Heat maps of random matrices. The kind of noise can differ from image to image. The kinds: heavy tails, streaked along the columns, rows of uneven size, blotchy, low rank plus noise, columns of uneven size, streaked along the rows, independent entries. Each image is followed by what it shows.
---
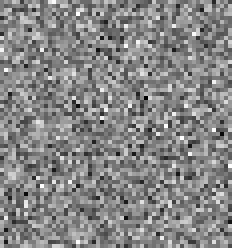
independent entries
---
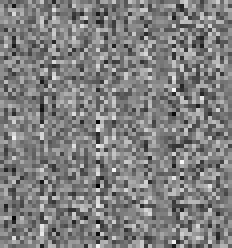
columns of uneven size
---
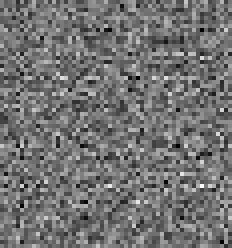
low rank plus noise
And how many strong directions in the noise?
three or four
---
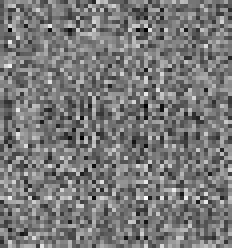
low rank plus noise
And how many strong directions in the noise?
one
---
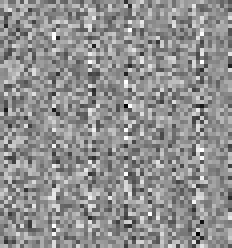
columns of uneven size
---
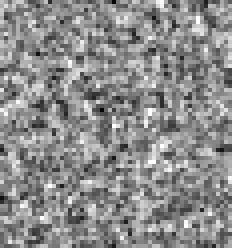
blotchy
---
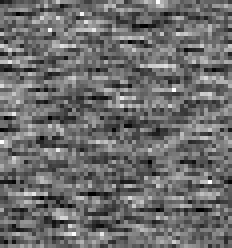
streaked along the rows
